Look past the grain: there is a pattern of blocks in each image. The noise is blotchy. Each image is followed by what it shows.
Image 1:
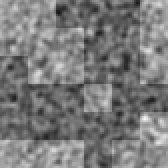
mirrored about the diagonal from the top left
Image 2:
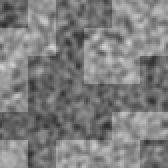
mirrored about the diagonal from the bottom left
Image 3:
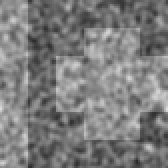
top and bottom mirror each other
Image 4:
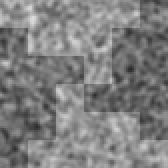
the same after a half turn
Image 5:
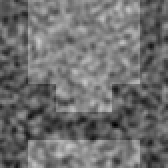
left and right mirror each other
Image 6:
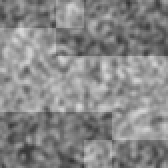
the same after a half turn
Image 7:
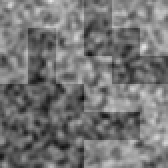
mirrored about the diagonal from the bottom left
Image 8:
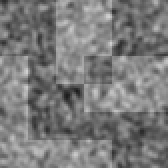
mirrored about the diagonal from the bottom left
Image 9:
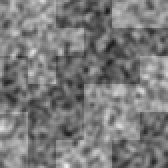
mirrored about the diagonal from the top left
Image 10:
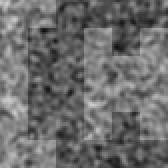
top and bottom mirror each other
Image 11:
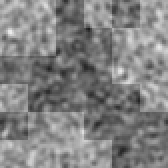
mirrored about the diagonal from the top left
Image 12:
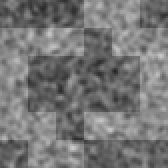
the same after a half turn
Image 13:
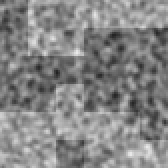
no symmetry
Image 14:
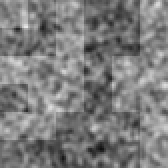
no symmetry
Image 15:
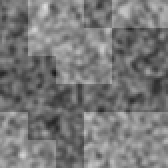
no symmetry
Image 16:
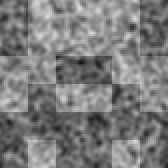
left and right mirror each other
